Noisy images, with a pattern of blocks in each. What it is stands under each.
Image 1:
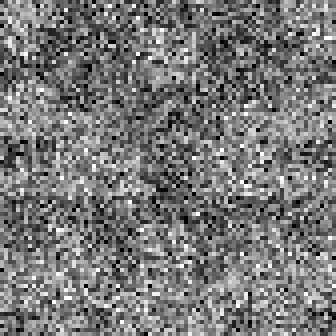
left and right mirror each other
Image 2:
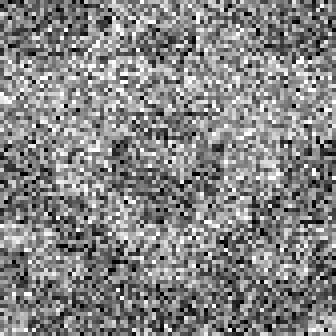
left and right mirror each other
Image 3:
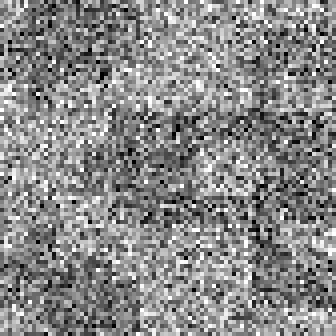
top and bottom mirror each other
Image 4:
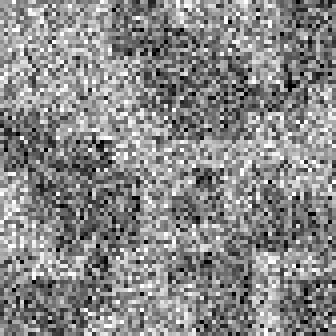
mirrored about the diagonal from the top left
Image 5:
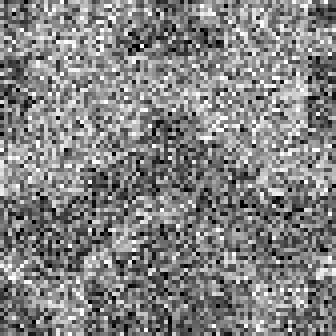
left and right mirror each other
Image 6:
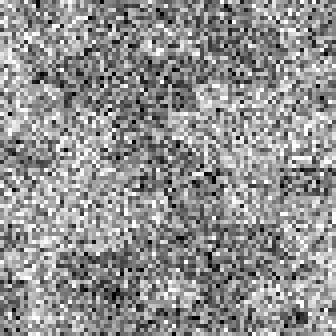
the same after a half turn
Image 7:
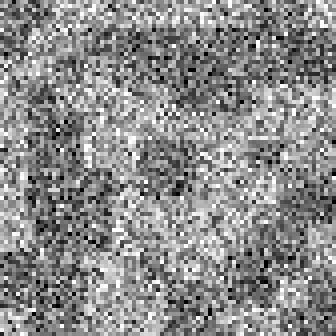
mirrored about the diagonal from the top left
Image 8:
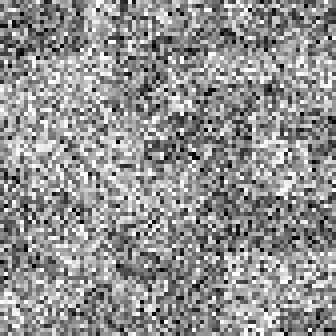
no symmetry
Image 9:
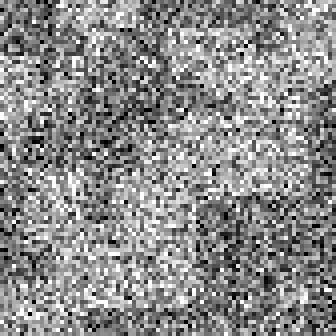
mirrored about the diagonal from the top left
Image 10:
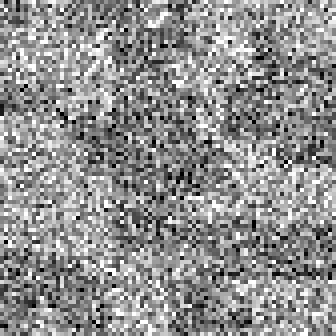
no symmetry
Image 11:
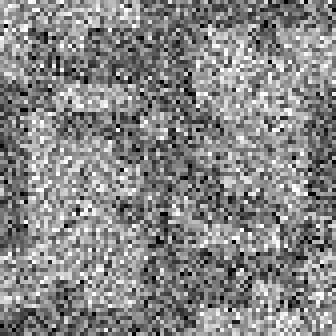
the same after a half turn
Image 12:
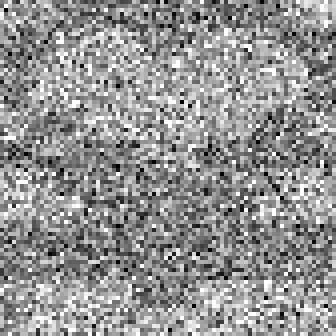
left and right mirror each other
